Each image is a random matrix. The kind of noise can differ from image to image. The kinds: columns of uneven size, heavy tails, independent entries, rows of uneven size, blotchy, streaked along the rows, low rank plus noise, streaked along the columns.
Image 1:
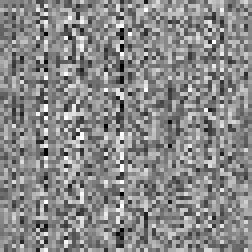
columns of uneven size
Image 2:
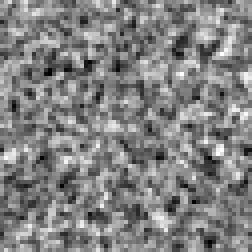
blotchy
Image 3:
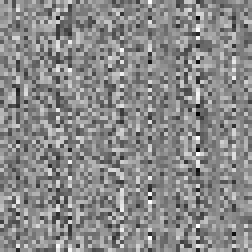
columns of uneven size
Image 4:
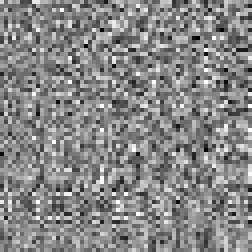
low rank plus noise
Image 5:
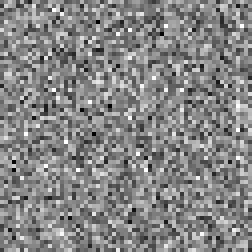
independent entries
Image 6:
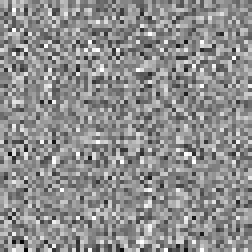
low rank plus noise
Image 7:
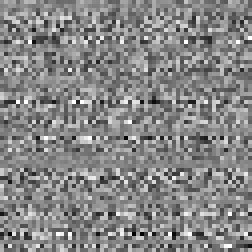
rows of uneven size
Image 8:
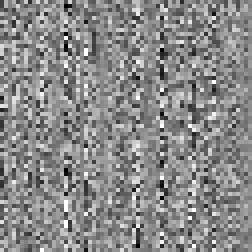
columns of uneven size
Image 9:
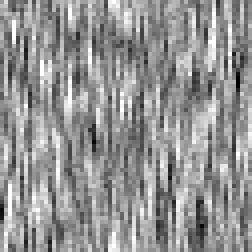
streaked along the columns
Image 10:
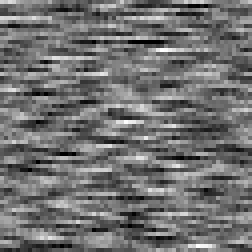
streaked along the rows
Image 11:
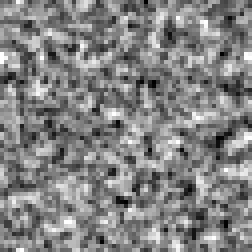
blotchy
